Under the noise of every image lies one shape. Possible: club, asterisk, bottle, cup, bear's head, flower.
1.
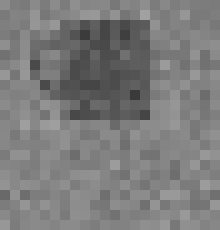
cup
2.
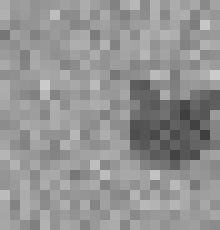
bear's head
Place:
middle right
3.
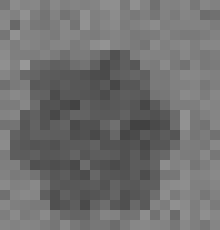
flower
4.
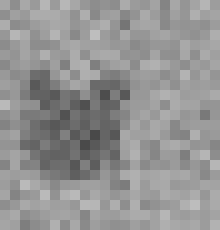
bear's head
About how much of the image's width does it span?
half
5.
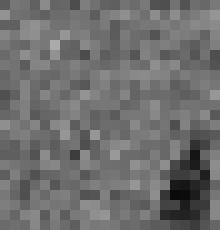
bottle
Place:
bottom right
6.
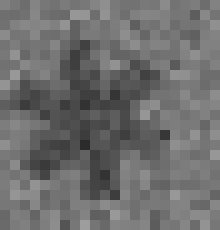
asterisk
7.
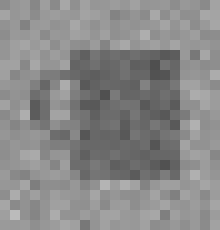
cup
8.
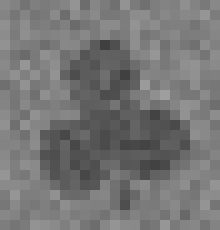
club
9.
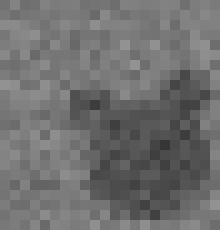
bear's head
